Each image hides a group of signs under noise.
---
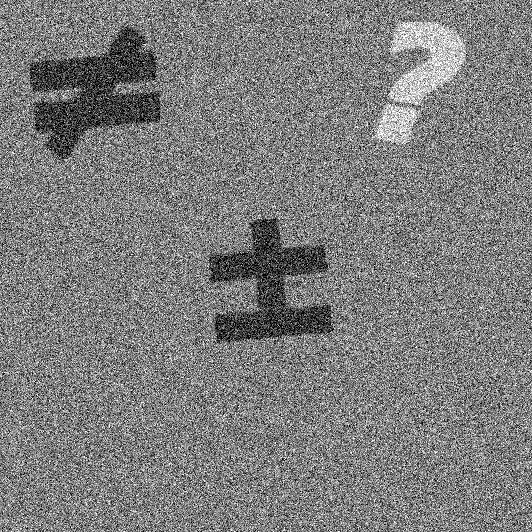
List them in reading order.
top left: dark not-equal sign; top right: light question mark; centre: dark plus-minus sign
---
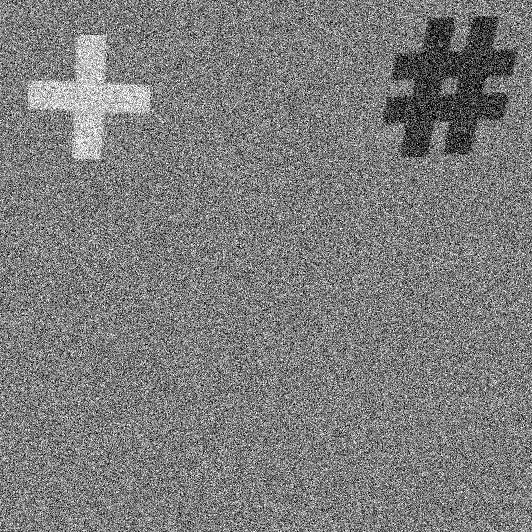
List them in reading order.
top left: light plus sign; top right: dark hash sign
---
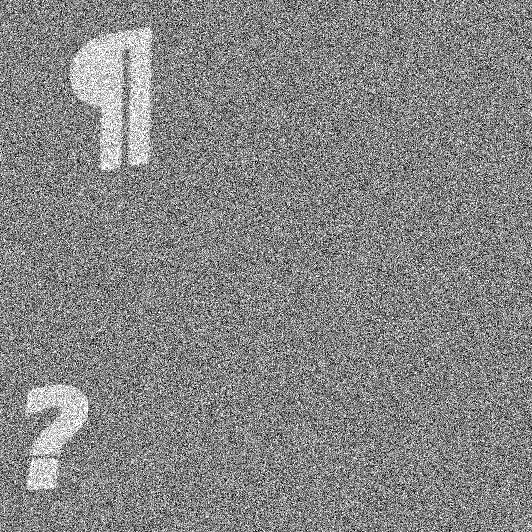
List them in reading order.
top left: light pilcrow; bottom left: light question mark
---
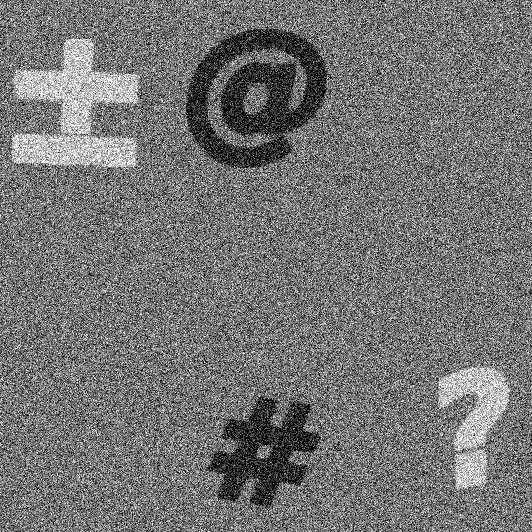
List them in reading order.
top left: light plus-minus sign; top middle: dark at sign; bottom middle: dark hash sign; bottom right: light question mark
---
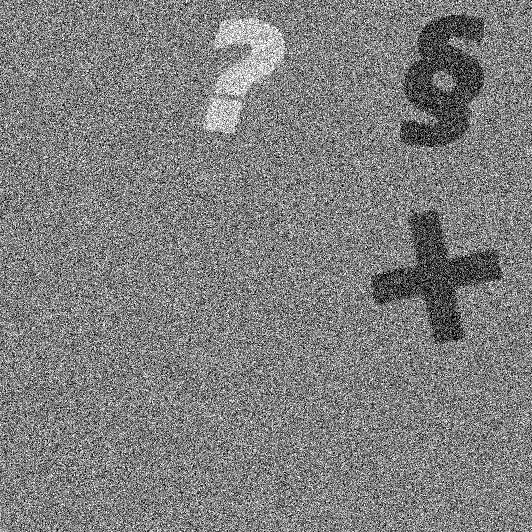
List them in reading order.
top middle: light question mark; top right: dark section sign; middle right: dark plus sign
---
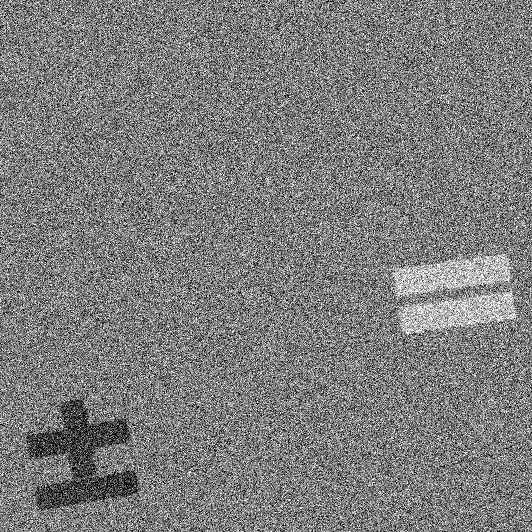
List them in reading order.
middle right: light equals sign; bottom left: dark plus-minus sign
